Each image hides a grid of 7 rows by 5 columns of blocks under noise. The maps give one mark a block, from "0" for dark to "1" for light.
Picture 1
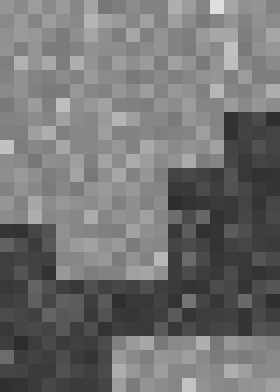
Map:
1 1 1 1 1
1 1 1 1 1
1 1 1 1 0
1 1 1 0 0
0 1 1 0 0
0 0 0 0 0
0 0 1 1 1
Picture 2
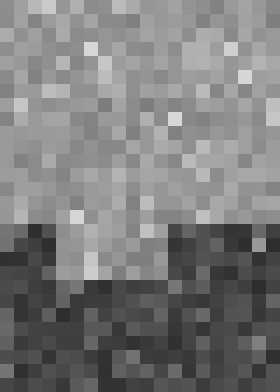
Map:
1 1 1 1 1
1 1 1 1 1
1 1 1 1 1
1 1 1 1 1
0 1 1 0 0
0 0 0 0 0
0 0 0 0 0
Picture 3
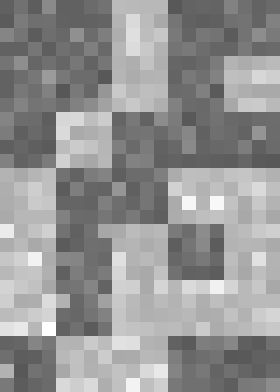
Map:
0 0 1 0 0
0 0 1 0 1
0 1 0 0 0
1 0 0 1 1
1 0 1 0 1
1 0 1 1 1
0 1 1 0 0
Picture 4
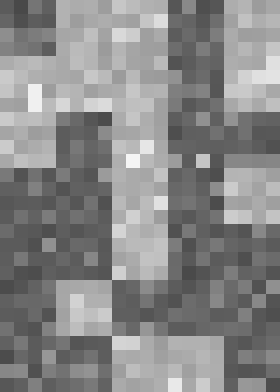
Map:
0 1 1 0 1
1 1 1 0 1
1 0 1 0 0
0 0 1 0 1
0 0 1 0 0
0 1 0 0 0
0 0 1 1 0
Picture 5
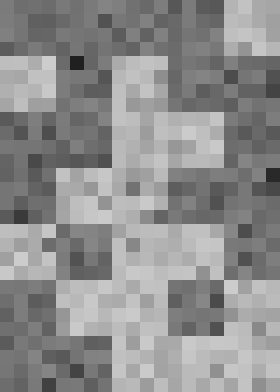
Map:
0 0 0 0 1
1 0 1 0 0
0 0 1 1 0
0 1 1 0 0
1 0 1 1 0
0 1 1 0 1
0 0 1 1 1
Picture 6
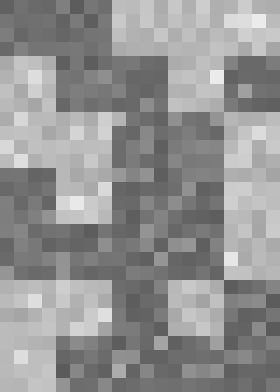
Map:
0 0 1 1 1
1 0 0 1 0
1 1 0 0 1
0 1 0 0 1
0 0 0 0 1
1 1 0 1 0
1 0 0 0 0
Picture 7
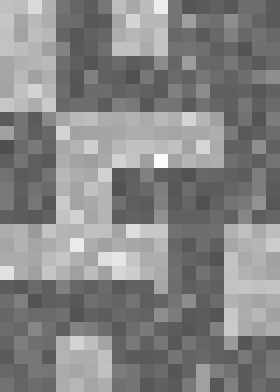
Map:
1 0 1 0 0
1 0 0 0 0
0 1 1 1 0
0 1 0 0 0
1 1 1 0 1
0 0 0 0 1
0 1 0 0 0
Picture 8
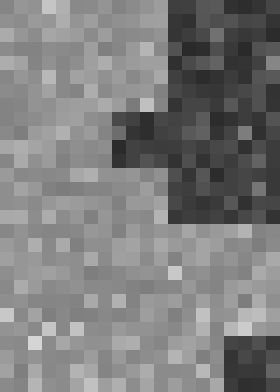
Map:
1 1 1 0 0
1 1 1 0 0
1 1 0 0 0
1 1 1 0 0
1 1 1 1 1
1 1 1 1 1
1 1 1 1 0
